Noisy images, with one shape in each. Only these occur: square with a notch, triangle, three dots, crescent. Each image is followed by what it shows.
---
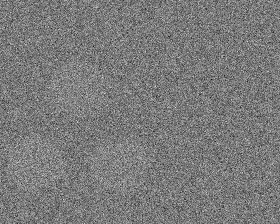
three dots
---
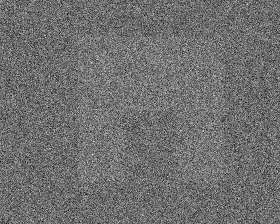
square with a notch
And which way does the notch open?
down
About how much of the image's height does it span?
two thirds
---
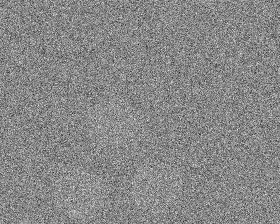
three dots
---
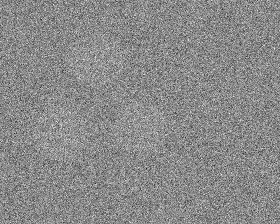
three dots
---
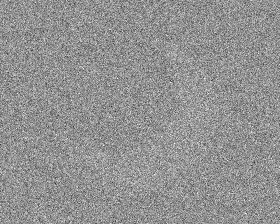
crescent
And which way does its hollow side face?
up and left
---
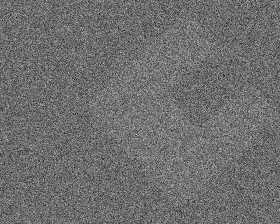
square with a notch
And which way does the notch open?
up and right
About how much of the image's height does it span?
nearly all
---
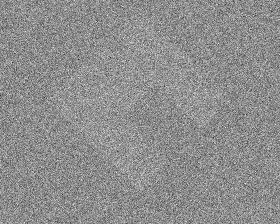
square with a notch
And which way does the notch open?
down and right
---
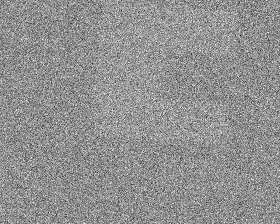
square with a notch
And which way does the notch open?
right
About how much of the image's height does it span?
two thirds
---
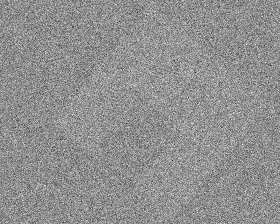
square with a notch
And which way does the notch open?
down and left
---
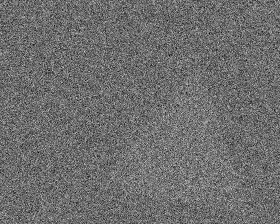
triangle
